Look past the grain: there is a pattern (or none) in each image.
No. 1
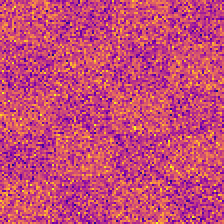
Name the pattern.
a checkerboard
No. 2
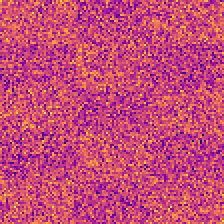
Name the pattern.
a checkerboard
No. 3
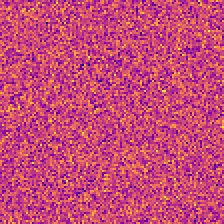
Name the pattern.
only noise
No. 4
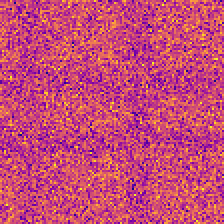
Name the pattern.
bands of rows crossing bands of columns
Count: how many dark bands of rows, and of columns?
2 and 2
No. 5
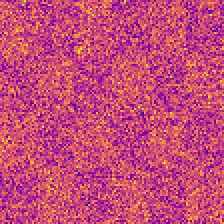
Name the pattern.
a checkerboard
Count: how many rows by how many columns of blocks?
4 by 6
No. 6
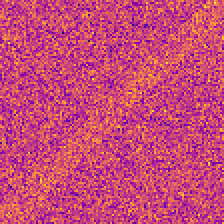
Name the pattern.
a diagonal band
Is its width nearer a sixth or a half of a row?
a sixth
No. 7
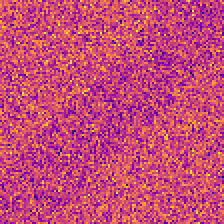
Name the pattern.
a diagonal band
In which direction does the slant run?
bottom left to top right
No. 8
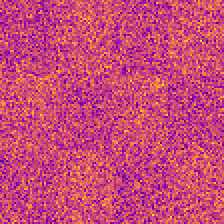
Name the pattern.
a checkerboard
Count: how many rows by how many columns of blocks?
3 by 4
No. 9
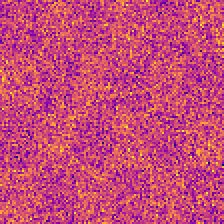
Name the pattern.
a checkerboard
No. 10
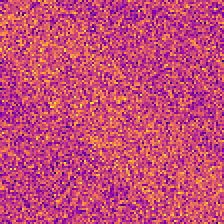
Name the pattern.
a diagonal band
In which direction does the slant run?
top left to bottom right
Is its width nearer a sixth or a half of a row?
a half
